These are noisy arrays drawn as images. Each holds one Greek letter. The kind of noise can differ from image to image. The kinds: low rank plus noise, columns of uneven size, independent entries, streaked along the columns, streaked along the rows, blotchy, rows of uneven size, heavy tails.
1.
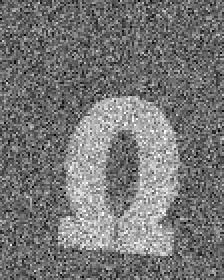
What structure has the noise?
independent entries
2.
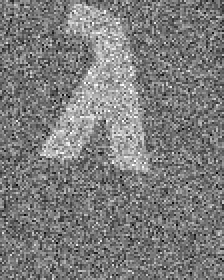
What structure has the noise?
independent entries
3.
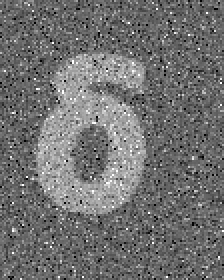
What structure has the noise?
heavy tails
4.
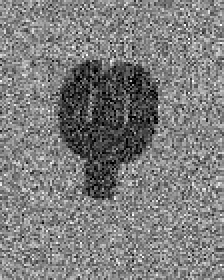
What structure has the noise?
low rank plus noise
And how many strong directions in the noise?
five to eight
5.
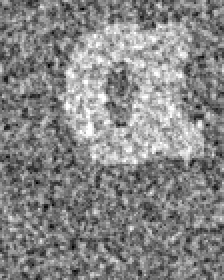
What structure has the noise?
blotchy
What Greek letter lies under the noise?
alpha
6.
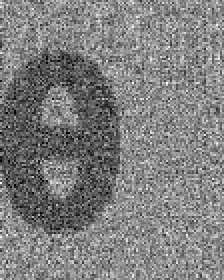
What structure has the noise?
low rank plus noise
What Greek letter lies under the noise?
theta
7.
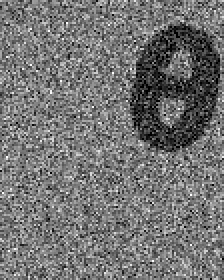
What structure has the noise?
independent entries
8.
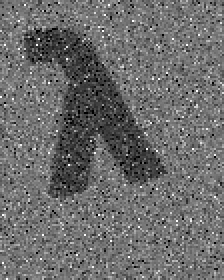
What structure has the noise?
heavy tails
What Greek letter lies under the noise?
lambda
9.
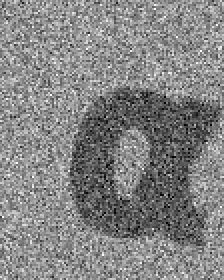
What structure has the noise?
independent entries
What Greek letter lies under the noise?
alpha
